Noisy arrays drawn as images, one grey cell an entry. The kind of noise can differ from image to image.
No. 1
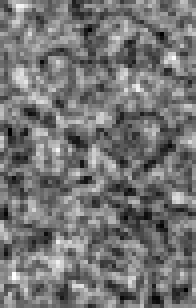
blotchy
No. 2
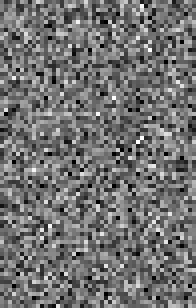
independent entries
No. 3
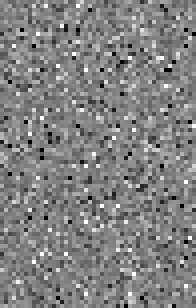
heavy tails
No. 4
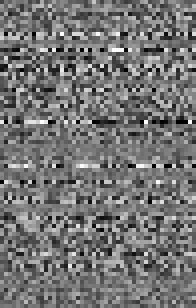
rows of uneven size
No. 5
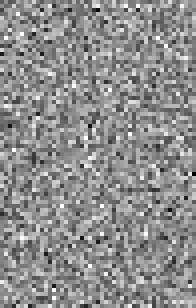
independent entries
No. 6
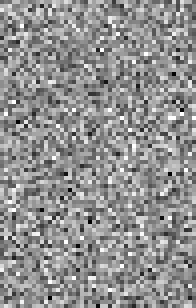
independent entries
